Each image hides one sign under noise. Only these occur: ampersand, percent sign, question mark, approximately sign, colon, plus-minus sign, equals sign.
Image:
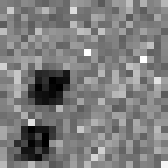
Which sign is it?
colon
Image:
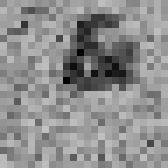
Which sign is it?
ampersand
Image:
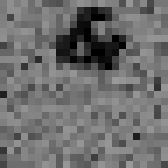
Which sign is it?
ampersand
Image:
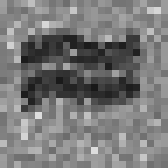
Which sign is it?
approximately sign
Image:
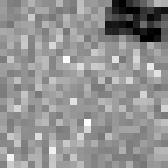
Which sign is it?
approximately sign
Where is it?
top right
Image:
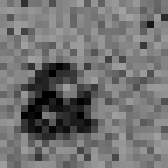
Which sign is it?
ampersand
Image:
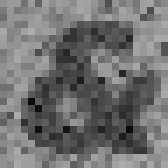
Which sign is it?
ampersand
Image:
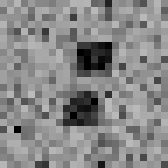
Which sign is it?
colon
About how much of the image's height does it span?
half
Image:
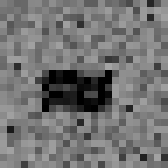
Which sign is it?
approximately sign
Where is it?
centre
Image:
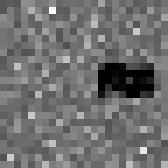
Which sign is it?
approximately sign
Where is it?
middle right
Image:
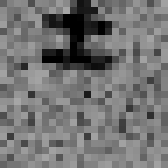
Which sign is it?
plus-minus sign
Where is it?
top middle
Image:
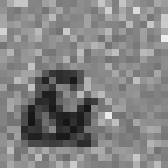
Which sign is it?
ampersand
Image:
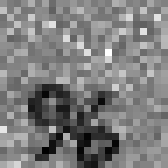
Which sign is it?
percent sign
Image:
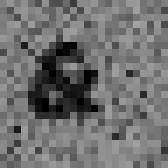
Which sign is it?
ampersand
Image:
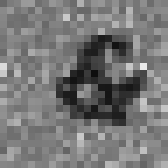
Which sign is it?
ampersand
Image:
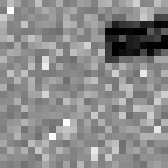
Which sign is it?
approximately sign
